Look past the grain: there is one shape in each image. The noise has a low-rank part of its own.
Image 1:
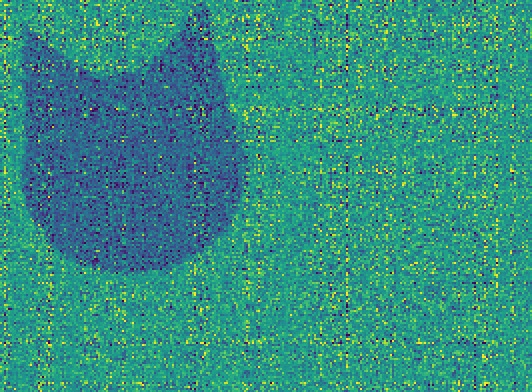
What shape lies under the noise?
cat's head
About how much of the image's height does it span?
two thirds
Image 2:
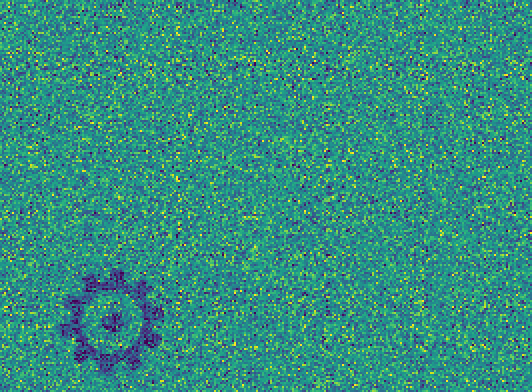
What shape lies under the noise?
gear
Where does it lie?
bottom left
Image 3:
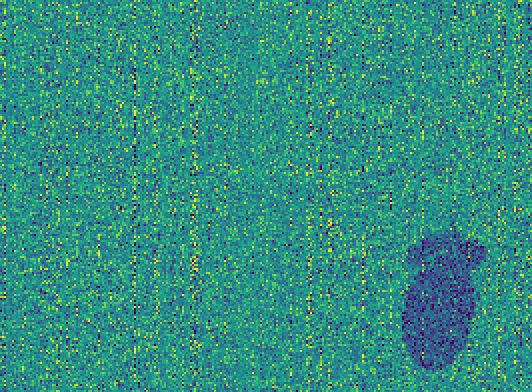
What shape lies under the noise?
footprint
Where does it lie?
bottom right
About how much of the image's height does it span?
a third
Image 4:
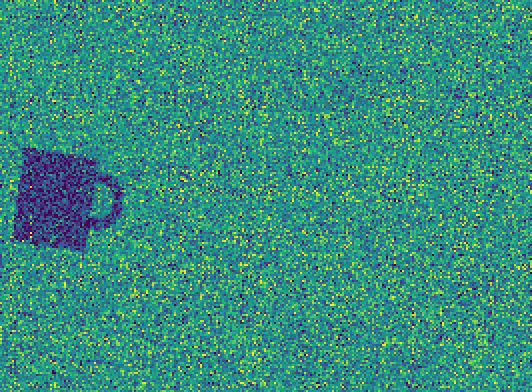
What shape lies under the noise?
cup
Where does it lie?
middle left
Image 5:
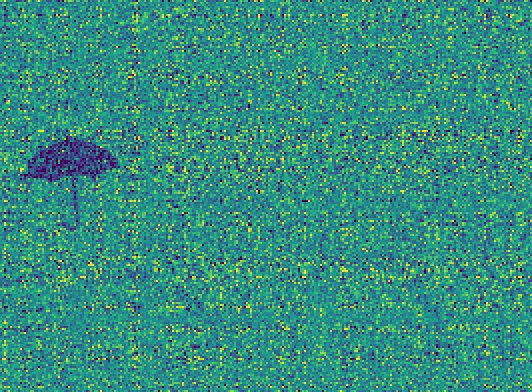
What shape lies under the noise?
umbrella
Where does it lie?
middle left
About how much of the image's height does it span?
a quarter
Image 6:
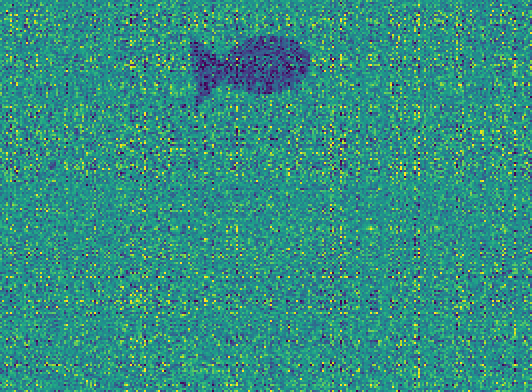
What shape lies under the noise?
fish
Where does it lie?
top middle
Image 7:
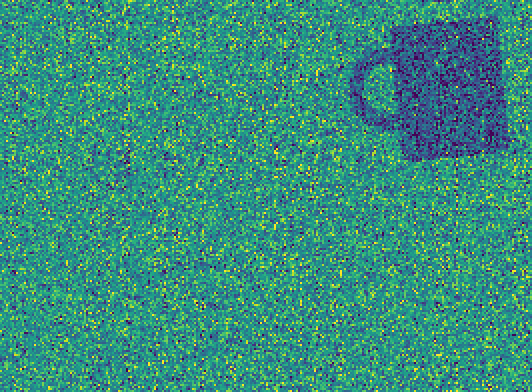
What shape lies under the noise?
cup
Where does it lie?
top right
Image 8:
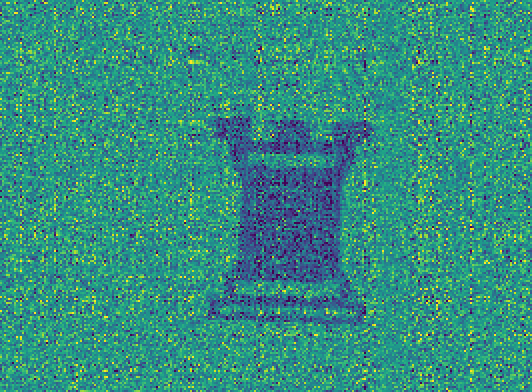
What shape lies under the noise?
chess rook
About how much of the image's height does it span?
half
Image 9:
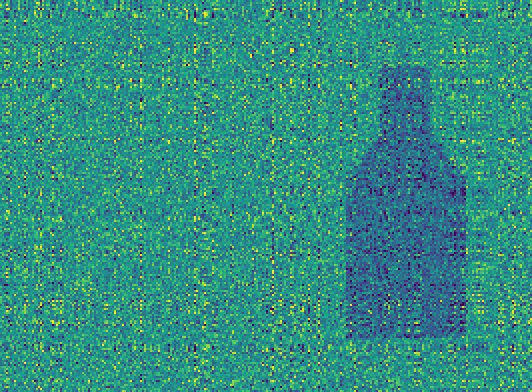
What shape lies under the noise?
bottle
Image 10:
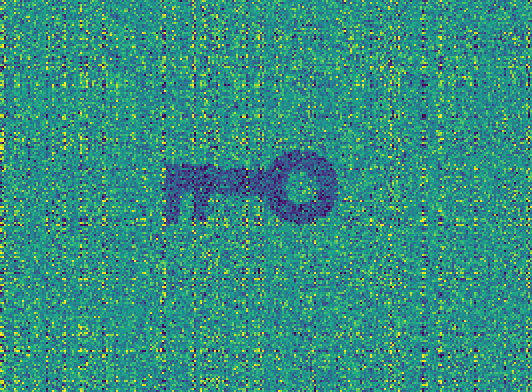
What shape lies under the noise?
key
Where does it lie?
centre
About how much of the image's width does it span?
a third
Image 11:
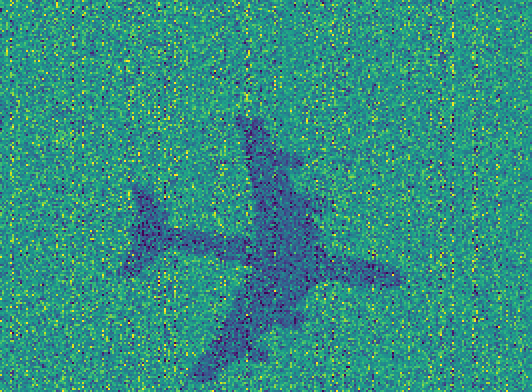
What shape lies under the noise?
airplane
